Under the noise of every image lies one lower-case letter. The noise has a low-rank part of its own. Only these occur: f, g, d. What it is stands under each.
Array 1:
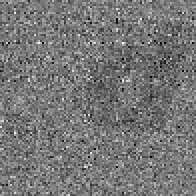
dark d
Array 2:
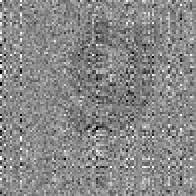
dark g
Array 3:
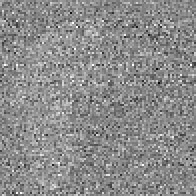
light f
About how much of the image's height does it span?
nearly all
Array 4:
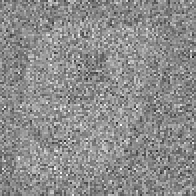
light g
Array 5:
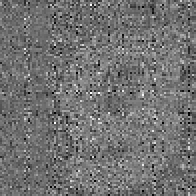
light g
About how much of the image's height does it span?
nearly all
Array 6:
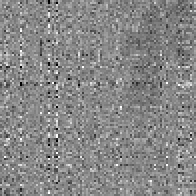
dark f
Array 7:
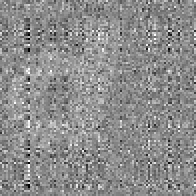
light d
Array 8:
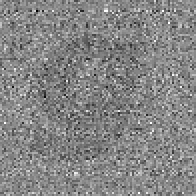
dark g
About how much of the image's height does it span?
two thirds
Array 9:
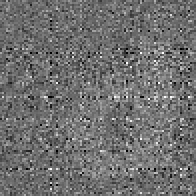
light d
